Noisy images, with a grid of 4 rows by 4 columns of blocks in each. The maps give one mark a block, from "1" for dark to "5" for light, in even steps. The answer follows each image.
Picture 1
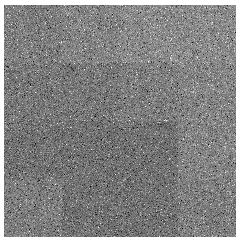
3 4 5 5
2 2 3 4
1 1 1 4
3 1 1 3
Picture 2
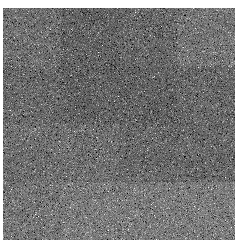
3 1 2 4
2 1 1 2
3 3 2 2
4 5 5 5
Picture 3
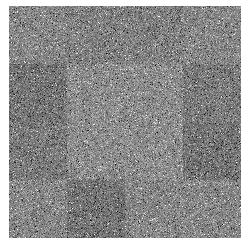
4 3 3 4
1 5 5 2
2 5 5 1
4 1 4 4
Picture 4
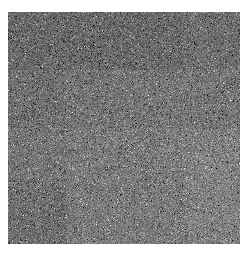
1 1 1 2
2 3 3 3
3 4 4 5
2 4 4 5
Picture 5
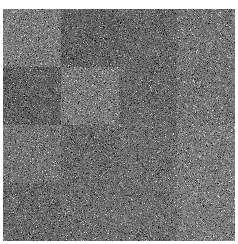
5 1 2 4
1 5 2 4
4 2 3 5
2 3 3 5
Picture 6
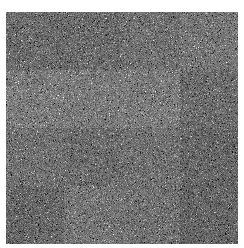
2 2 3 4
5 5 5 2
3 2 3 1
1 4 3 1
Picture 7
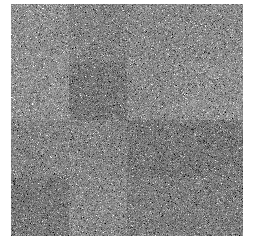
5 3 4 4
5 1 4 5
3 3 1 1
1 4 2 2
